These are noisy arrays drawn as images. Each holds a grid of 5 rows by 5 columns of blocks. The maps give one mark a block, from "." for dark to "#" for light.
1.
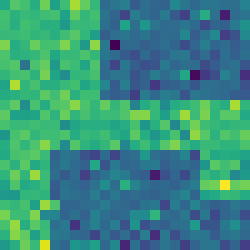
##...
##...
#####
#...#
#....
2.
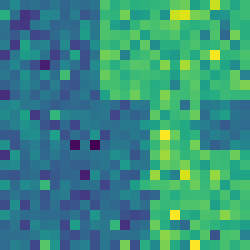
..###
..###
...#.
...##
...##
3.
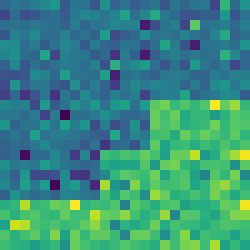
.....
.....
...##
..###
#####
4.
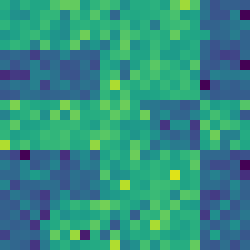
####.
..##.
###.#
..##.
.###.
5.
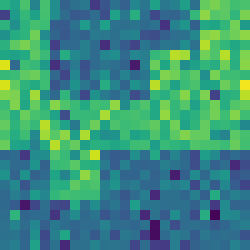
#...#
#..##
#####
.#...
.....
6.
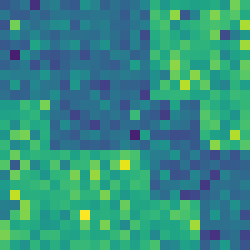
...##
...##
#...#
###..
####.
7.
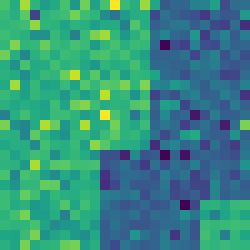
###..
###..
###..
##...
##..#
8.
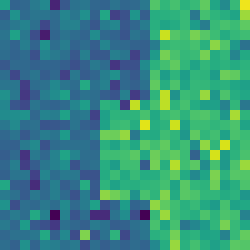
...##
...##
..###
..###
...##
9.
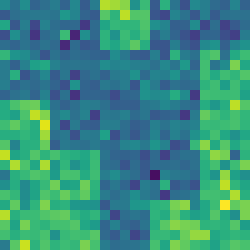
..#..
....#
#...#
##..#
##.##
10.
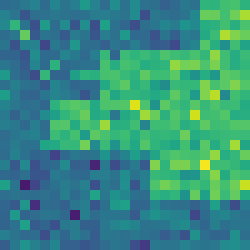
....#
..###
.####
...##
.....
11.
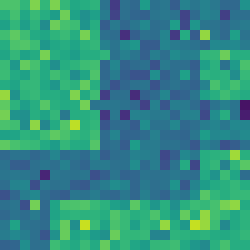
##...
##..#
##...
....#
.####
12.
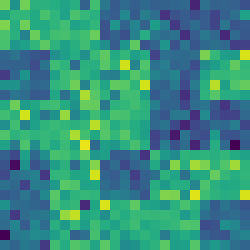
##...
.##.#
###..
.#.##
.###.
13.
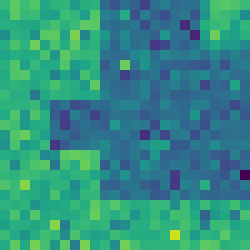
##..#
##...
#....
##...
#####
